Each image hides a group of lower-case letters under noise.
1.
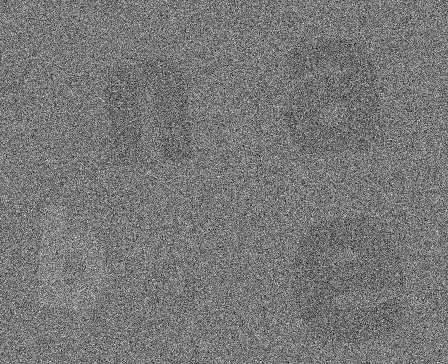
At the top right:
a
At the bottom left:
b
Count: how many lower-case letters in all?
4
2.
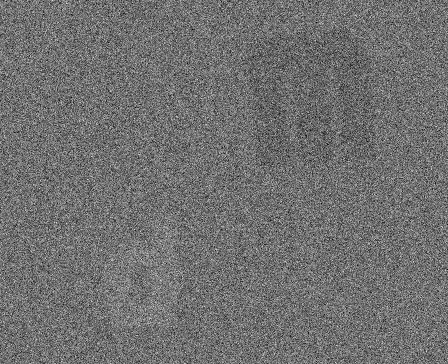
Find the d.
bottom left
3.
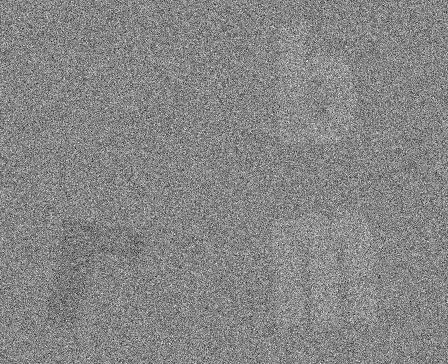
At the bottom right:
m
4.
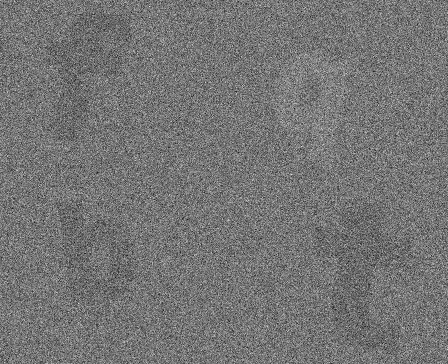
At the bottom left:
b
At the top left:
f
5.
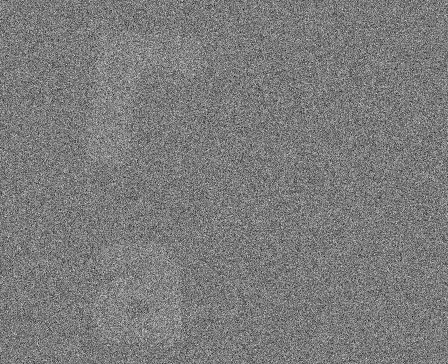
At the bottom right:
nothing
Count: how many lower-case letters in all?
2
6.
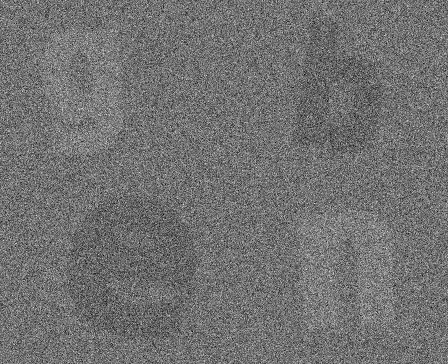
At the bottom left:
e
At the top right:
b
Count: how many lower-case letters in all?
4
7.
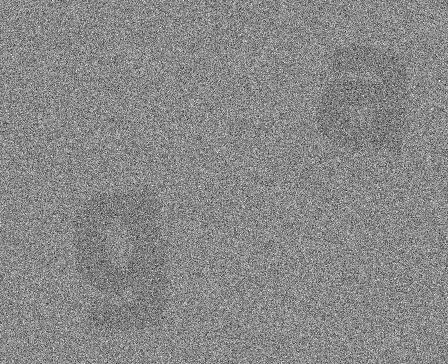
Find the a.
top right
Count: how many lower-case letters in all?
2
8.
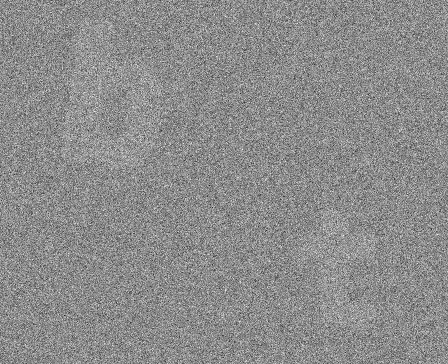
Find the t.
bottom right
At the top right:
nothing
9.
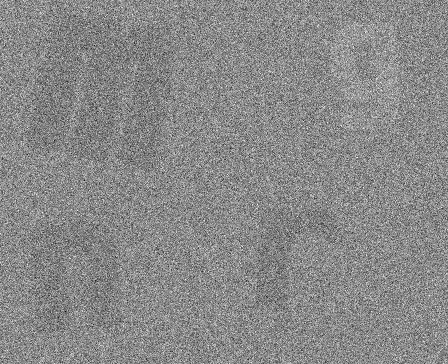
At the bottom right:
r
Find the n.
bottom left
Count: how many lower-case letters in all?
4
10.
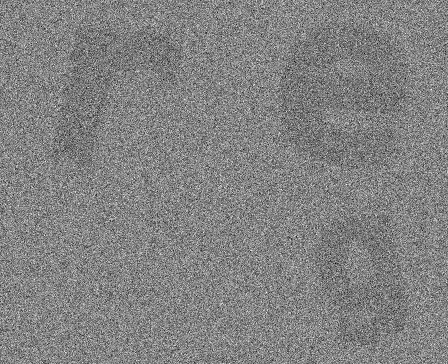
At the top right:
e
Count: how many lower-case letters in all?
3
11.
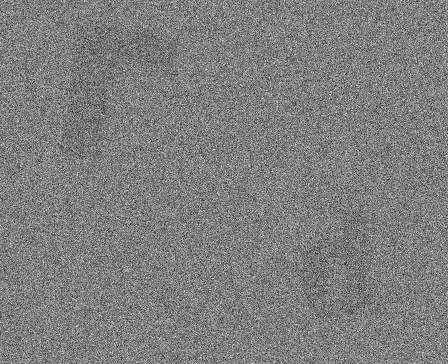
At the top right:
nothing
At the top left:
r
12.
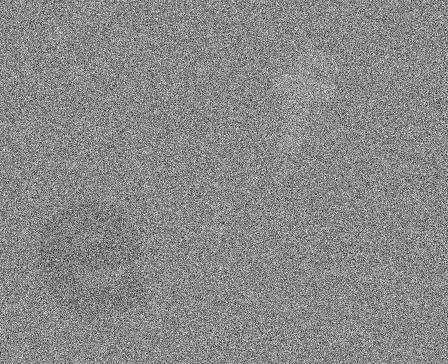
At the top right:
f
